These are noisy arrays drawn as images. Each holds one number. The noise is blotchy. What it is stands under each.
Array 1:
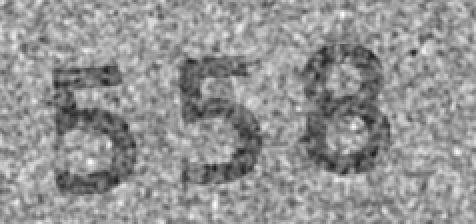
558
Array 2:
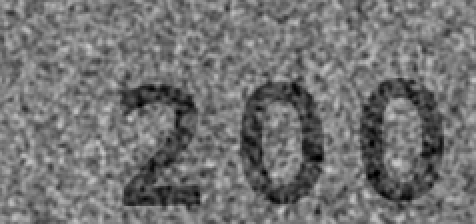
200
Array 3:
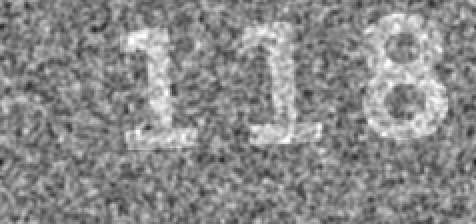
118
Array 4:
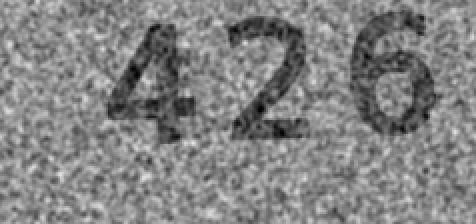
426
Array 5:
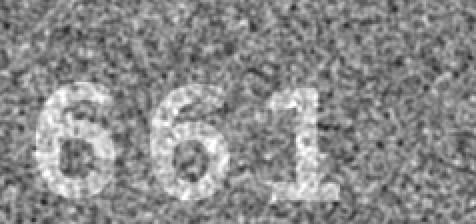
661
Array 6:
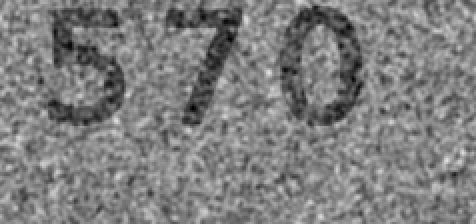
570
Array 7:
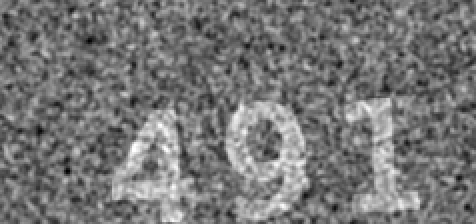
491
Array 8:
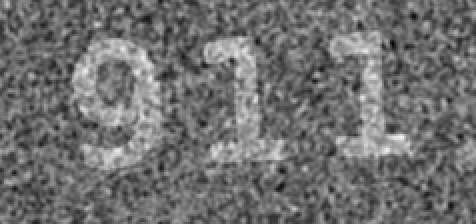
911
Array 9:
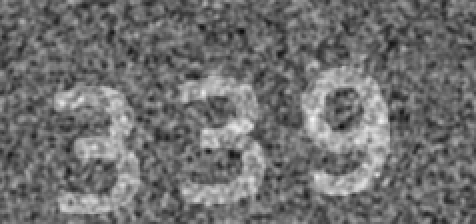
339
